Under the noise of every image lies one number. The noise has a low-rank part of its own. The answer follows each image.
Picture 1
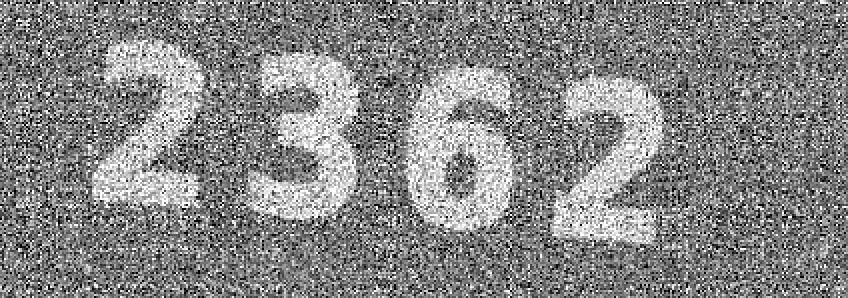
2362
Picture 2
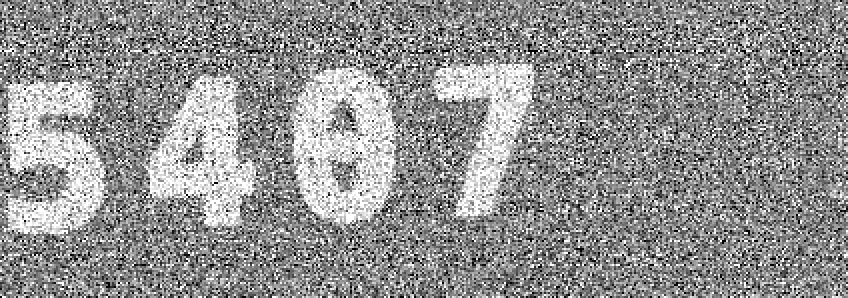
5407
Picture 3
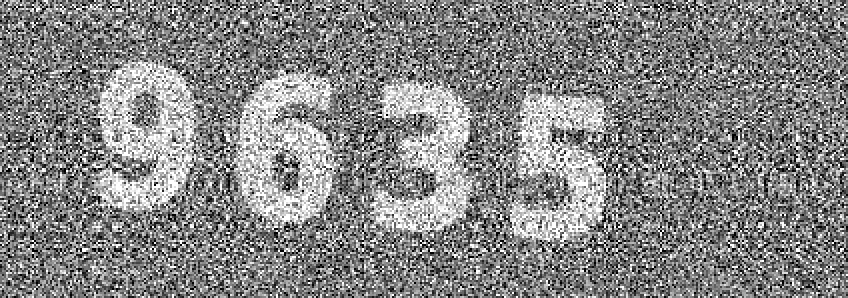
9635
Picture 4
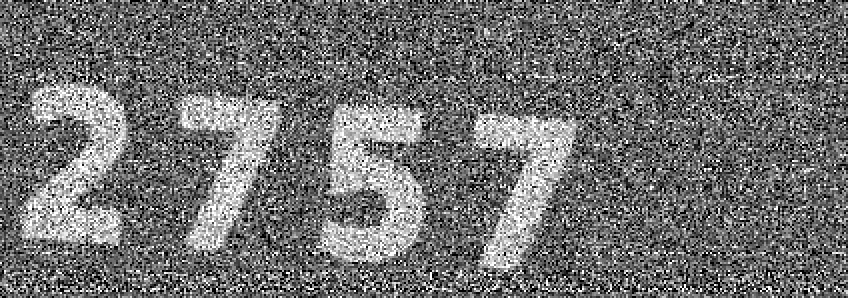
2757
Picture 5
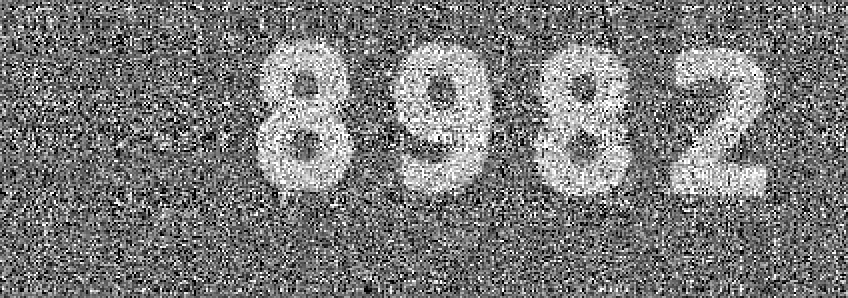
8982
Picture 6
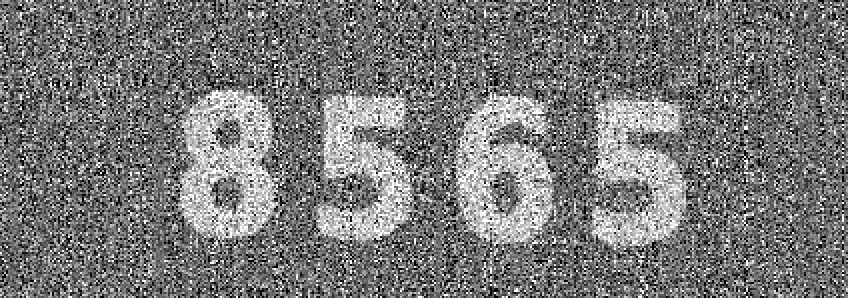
8565
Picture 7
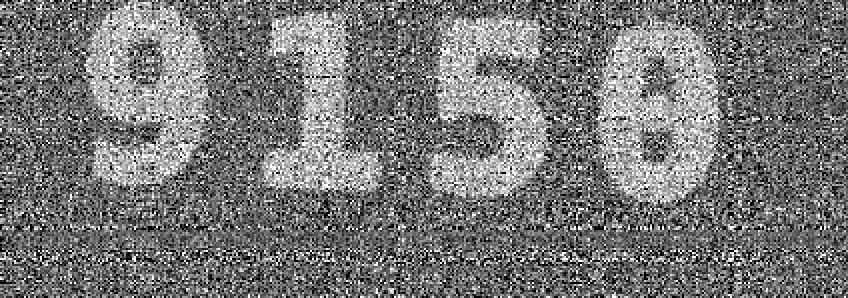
9150
